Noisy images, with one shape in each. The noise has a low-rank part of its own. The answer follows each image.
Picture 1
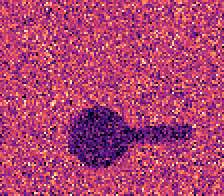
lollipop
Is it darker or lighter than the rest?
darker
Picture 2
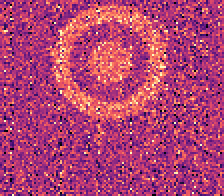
bullseye
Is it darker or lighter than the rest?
lighter
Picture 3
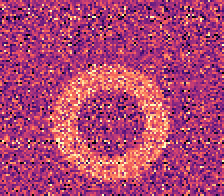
ring
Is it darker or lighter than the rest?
lighter
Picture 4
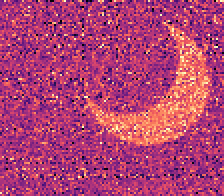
crescent
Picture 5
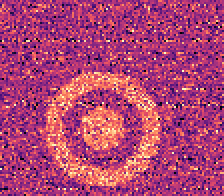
bullseye
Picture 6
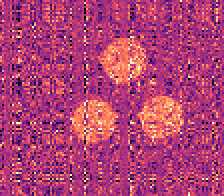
three dots
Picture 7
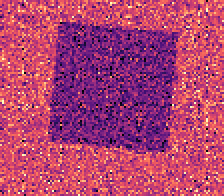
square
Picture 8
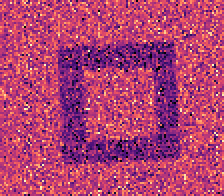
square frame
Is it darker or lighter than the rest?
darker
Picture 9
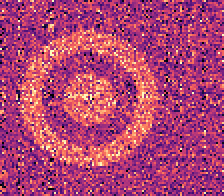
bullseye
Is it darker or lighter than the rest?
lighter
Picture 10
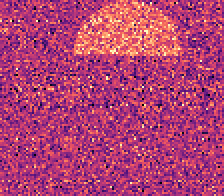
half disc
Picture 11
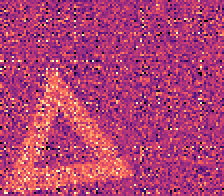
triangle frame
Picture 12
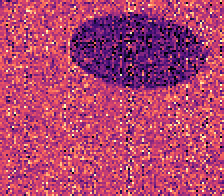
ellipse
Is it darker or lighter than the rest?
darker
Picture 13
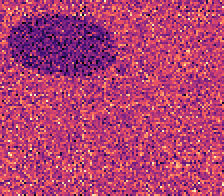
ellipse
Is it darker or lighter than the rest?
darker
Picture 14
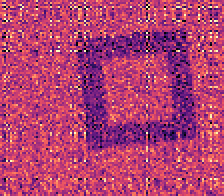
square frame
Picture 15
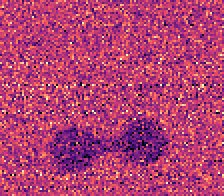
dumbbell
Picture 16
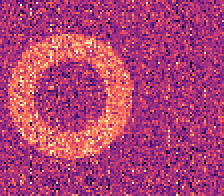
ring
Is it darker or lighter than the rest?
lighter
